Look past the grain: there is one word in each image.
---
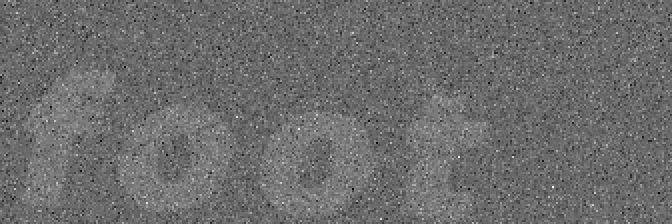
foot
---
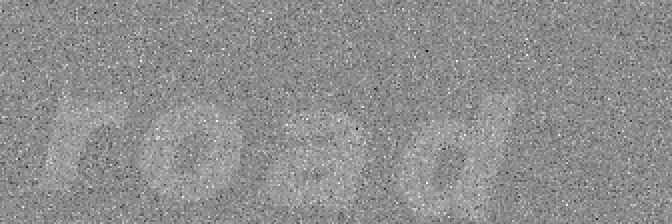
road
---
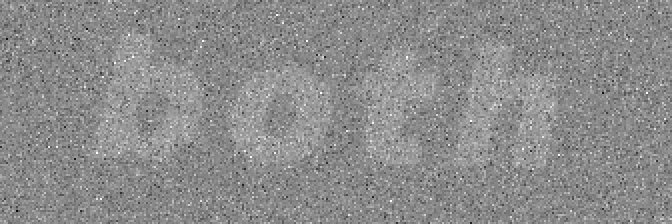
both
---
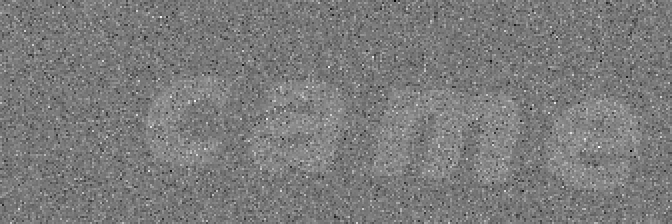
came
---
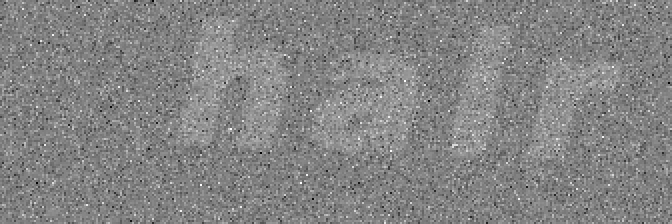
hair
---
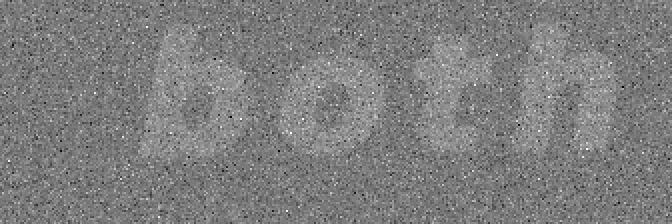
both
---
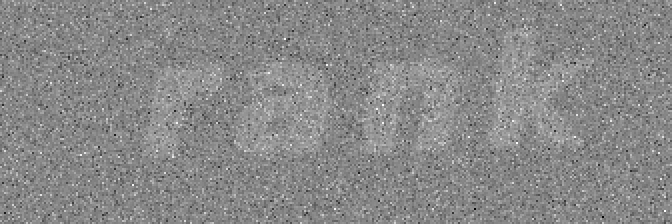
rank
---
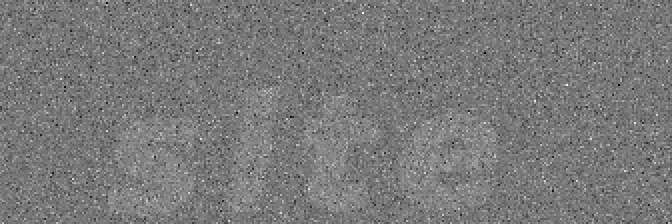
site
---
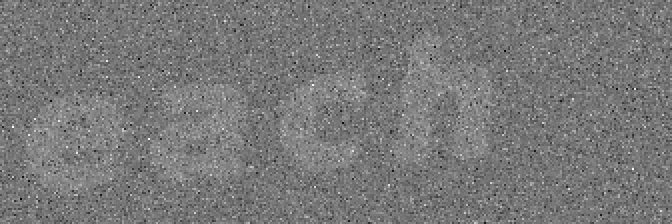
each
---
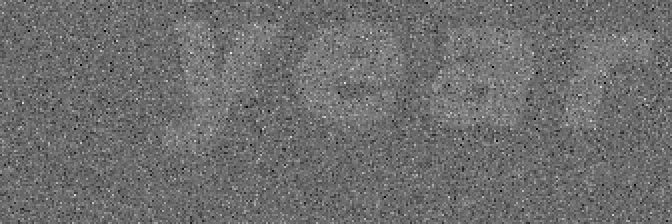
year
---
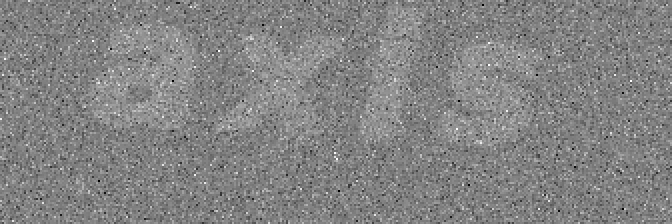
axis
